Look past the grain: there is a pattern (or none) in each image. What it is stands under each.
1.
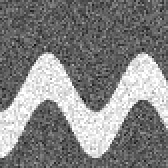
a wavy band
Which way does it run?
left to right
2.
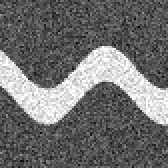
a wavy band
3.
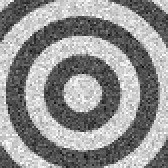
rings round one point
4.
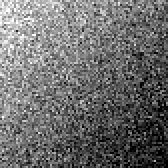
a smooth slope
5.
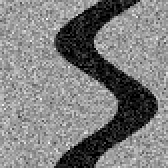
a wavy band
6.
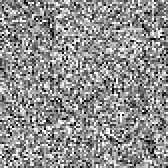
only noise
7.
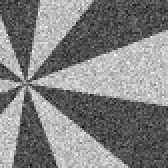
spokes from one point
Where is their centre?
middle left
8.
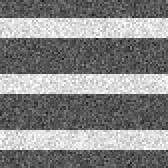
horizontal stripes
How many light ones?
3
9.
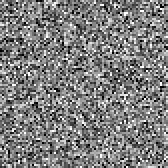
only noise
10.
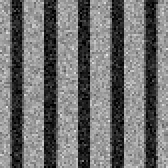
vertical stripes
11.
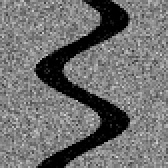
a wavy band
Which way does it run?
top to bottom
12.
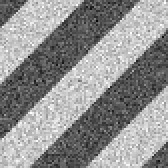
diagonal stripes
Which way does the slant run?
bottom left to top right
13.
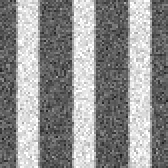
vertical stripes
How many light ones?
3
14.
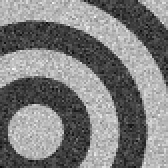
rings round one point
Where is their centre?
bottom left
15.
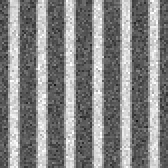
vertical stripes
